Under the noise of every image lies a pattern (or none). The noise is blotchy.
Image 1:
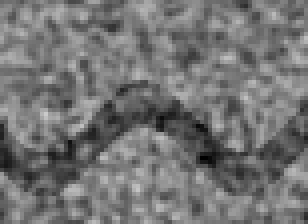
a wavy band
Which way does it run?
left to right
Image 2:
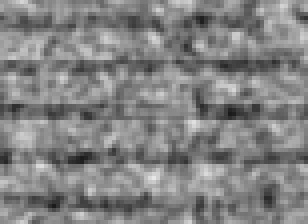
horizontal stripes
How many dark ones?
5
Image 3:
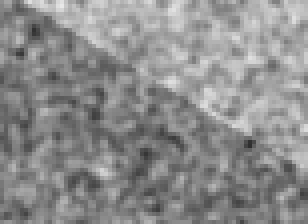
a sharp edge
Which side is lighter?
top right
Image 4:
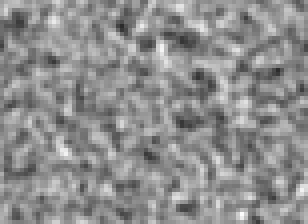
only noise
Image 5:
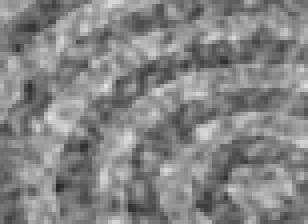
rings round one point
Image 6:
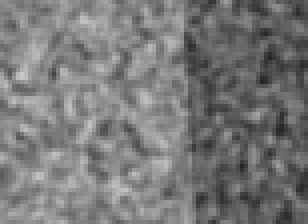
a sharp edge
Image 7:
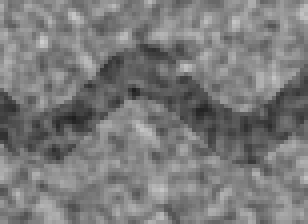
a wavy band
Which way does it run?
left to right
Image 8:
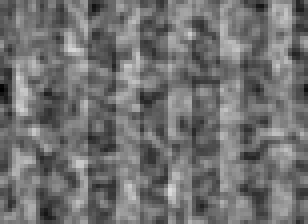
vertical stripes
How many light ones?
6
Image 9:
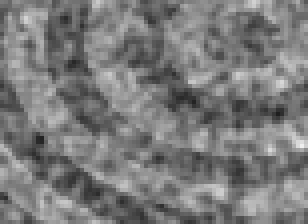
rings round one point
